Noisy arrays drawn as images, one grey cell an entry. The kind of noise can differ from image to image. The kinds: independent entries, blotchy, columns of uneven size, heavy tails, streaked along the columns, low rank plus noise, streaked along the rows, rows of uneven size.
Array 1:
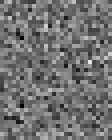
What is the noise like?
independent entries
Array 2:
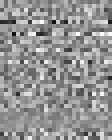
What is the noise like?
rows of uneven size
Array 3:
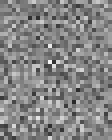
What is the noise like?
low rank plus noise
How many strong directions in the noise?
two
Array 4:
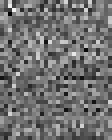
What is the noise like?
low rank plus noise
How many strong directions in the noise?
five to eight
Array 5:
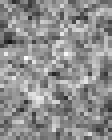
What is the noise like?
blotchy
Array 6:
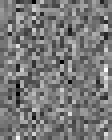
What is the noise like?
columns of uneven size
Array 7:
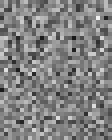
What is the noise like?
low rank plus noise
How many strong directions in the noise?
three or four
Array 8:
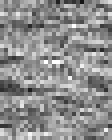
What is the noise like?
streaked along the rows
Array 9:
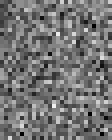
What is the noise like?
independent entries
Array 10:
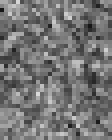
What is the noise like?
blotchy
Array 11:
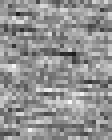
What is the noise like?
streaked along the rows
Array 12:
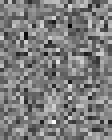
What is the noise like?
low rank plus noise
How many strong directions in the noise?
three or four
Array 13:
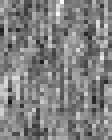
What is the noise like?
streaked along the columns
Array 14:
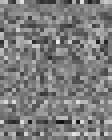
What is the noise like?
rows of uneven size
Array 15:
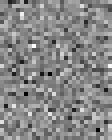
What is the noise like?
heavy tails
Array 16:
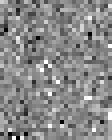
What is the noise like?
heavy tails
